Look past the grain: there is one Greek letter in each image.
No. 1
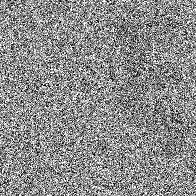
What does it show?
dark xi
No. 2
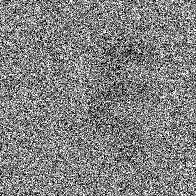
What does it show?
dark xi
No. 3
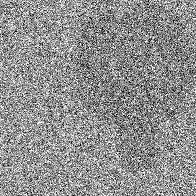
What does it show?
dark phi
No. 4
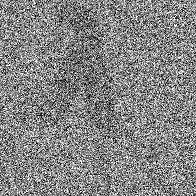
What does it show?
dark lambda
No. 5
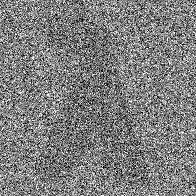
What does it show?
dark lambda
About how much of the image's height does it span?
nearly all
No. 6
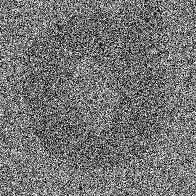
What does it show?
dark sigma
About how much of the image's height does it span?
nearly all
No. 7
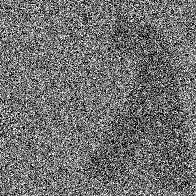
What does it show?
dark lambda
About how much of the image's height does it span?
nearly all
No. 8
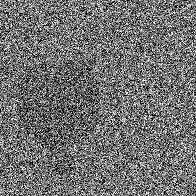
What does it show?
dark phi
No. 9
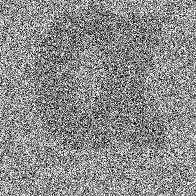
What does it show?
dark alpha
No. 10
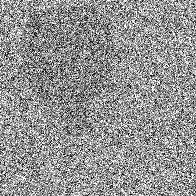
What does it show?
dark phi
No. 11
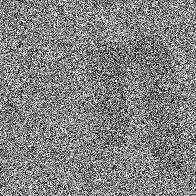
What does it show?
dark eta
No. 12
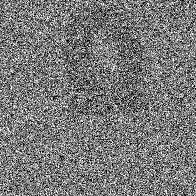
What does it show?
dark omega
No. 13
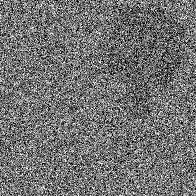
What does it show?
dark phi
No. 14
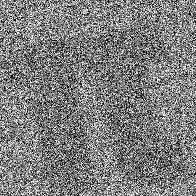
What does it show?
dark pi
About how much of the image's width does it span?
nearly all
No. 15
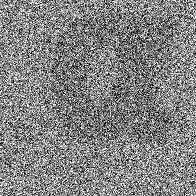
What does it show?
dark alpha
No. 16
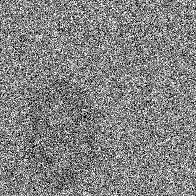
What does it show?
dark theta
